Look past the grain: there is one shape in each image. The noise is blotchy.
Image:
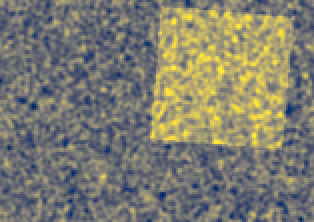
square
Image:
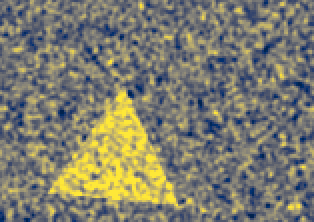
triangle
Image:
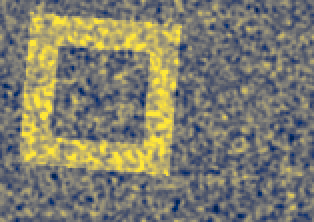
square frame
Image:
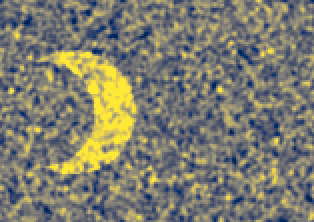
crescent
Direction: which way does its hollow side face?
left
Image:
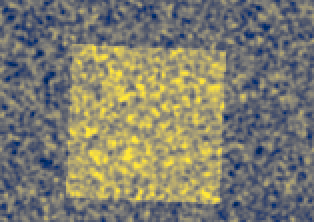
square
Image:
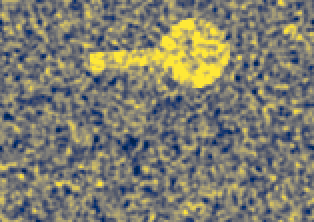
lollipop
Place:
top middle
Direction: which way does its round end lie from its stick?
right
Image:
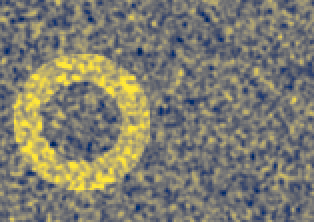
ring
